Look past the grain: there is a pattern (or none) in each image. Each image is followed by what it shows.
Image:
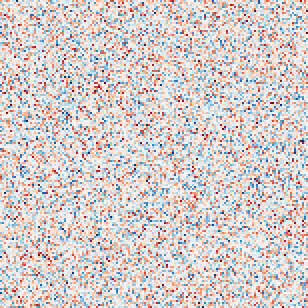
only noise
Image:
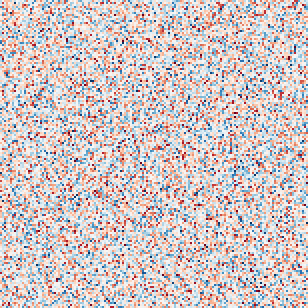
only noise
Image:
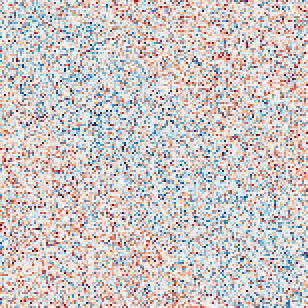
a diagonal band
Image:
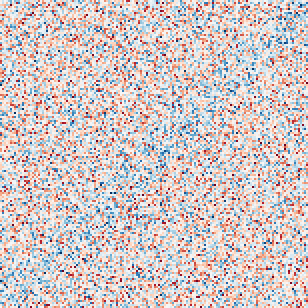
a diagonal band
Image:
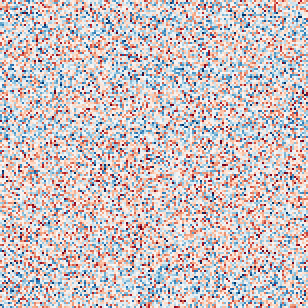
bands of rows
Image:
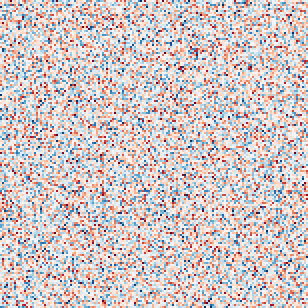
only noise
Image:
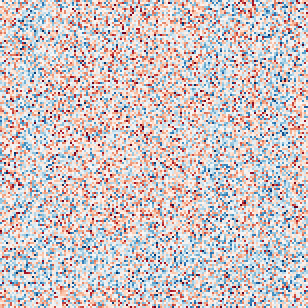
bands of rows crossing bands of columns
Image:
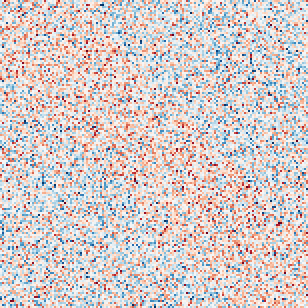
a diagonal band
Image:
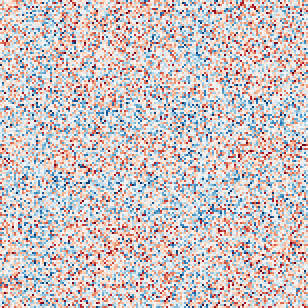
bands of rows crossing bands of columns
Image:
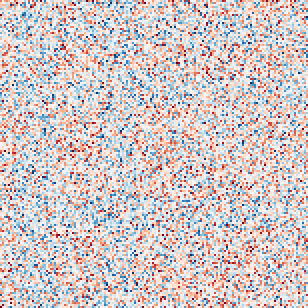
bands of rows crossing bands of columns
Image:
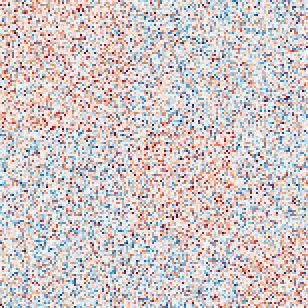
blocks along the diagonal
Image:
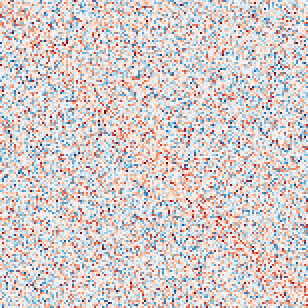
a diagonal band
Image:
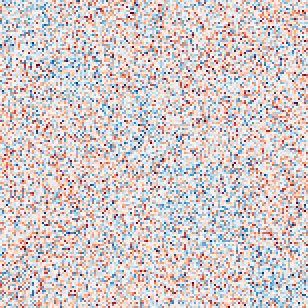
blocks along the diagonal
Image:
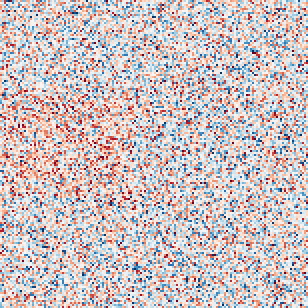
one block
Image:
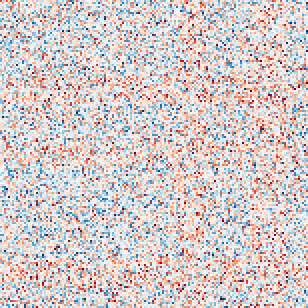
bands of rows crossing bands of columns
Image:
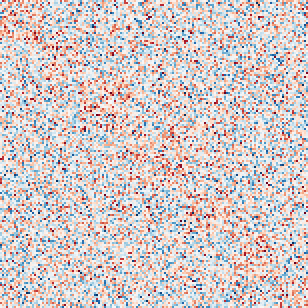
blocks along the diagonal
